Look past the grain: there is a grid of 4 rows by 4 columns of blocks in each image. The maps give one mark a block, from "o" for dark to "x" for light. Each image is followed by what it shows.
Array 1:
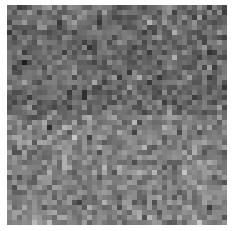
o o o o
o o o o
x x x x
x x x x
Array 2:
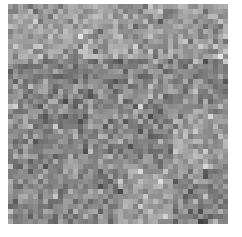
x x x x
o o o o
o o o x
o o x o
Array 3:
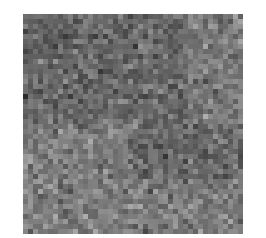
o o o x
o o o x
x x o o
x x x x
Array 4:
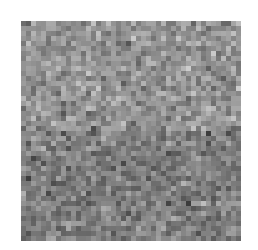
x x x x
x x x x
o o o o
o o o o
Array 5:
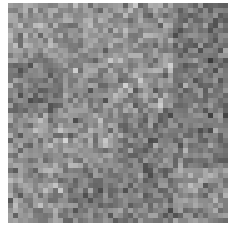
x x x o
o x x o
x x o o
x o o x
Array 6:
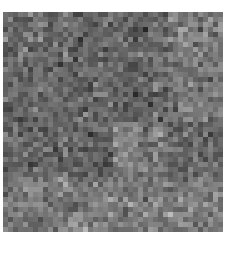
o o o x
o o o x
o o x o
x x x x
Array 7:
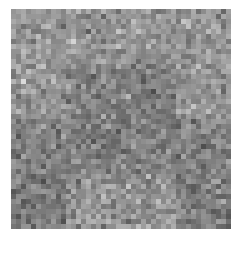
x x x x
x o o x
o o o o
o x x o
